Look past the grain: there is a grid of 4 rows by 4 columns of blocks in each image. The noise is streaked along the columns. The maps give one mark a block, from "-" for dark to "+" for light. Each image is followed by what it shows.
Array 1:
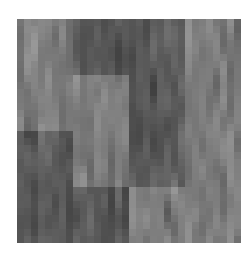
+--+
++-+
-+-+
--++
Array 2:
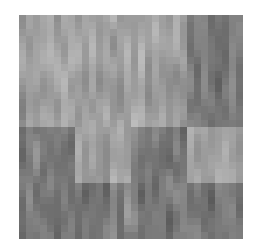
+++-
+++-
-+-+
----
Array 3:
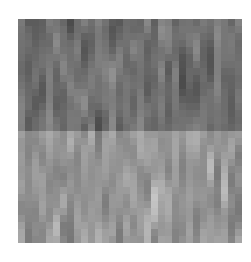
----
----
++++
++++
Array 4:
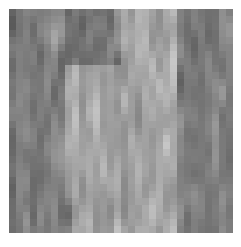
--+-
-++-
-++-
-++-
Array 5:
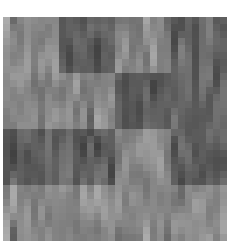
+-+-
++--
--+-
++++
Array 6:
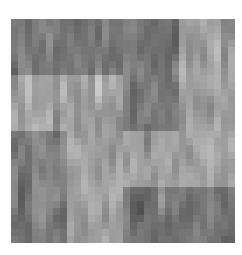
---+
++-+
-+++
-+--
